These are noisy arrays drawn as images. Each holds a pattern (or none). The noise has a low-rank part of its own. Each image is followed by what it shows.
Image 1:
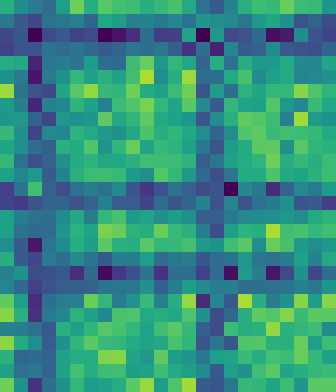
bands of rows crossing bands of columns
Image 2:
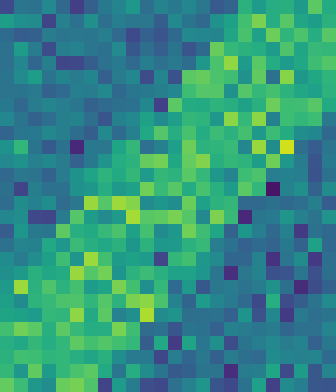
a diagonal band
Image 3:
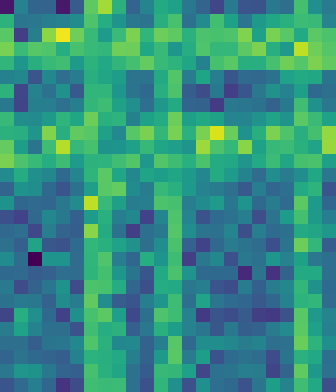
bands of rows crossing bands of columns
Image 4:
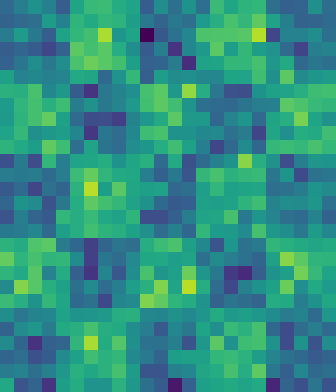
a checkerboard
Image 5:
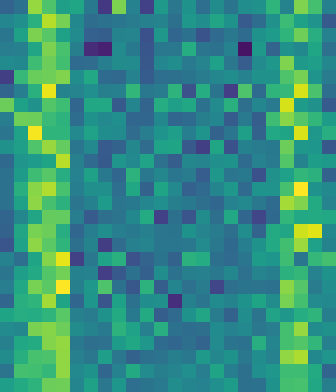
bands of columns
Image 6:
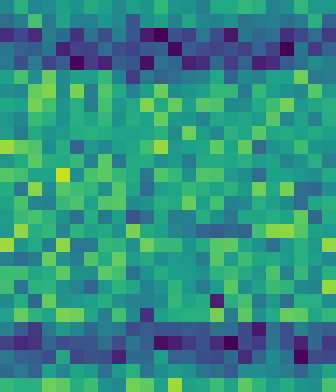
bands of rows
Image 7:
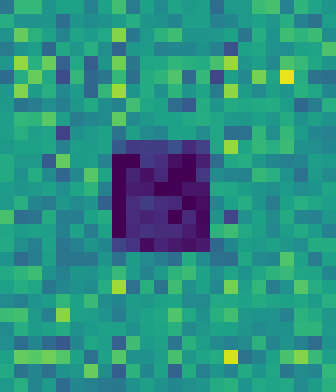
one block
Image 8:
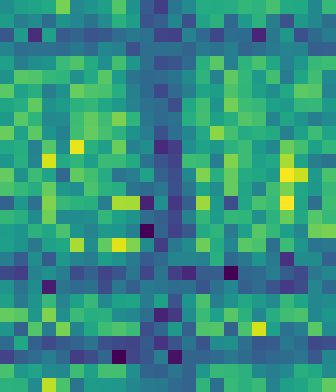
bands of rows crossing bands of columns
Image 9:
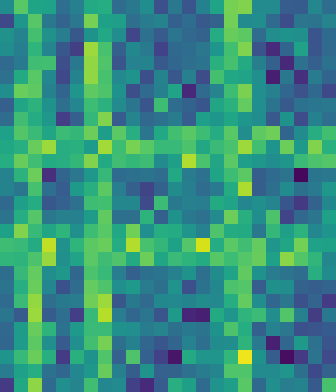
bands of rows crossing bands of columns
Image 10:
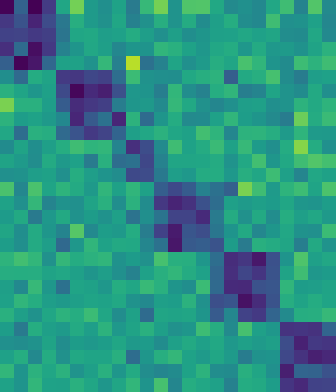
blocks along the diagonal
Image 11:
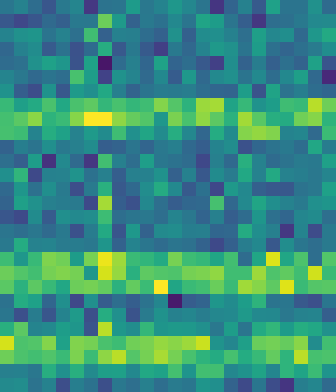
bands of rows
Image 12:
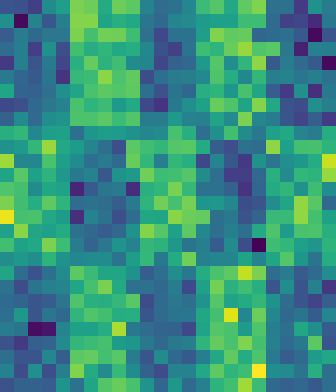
a checkerboard
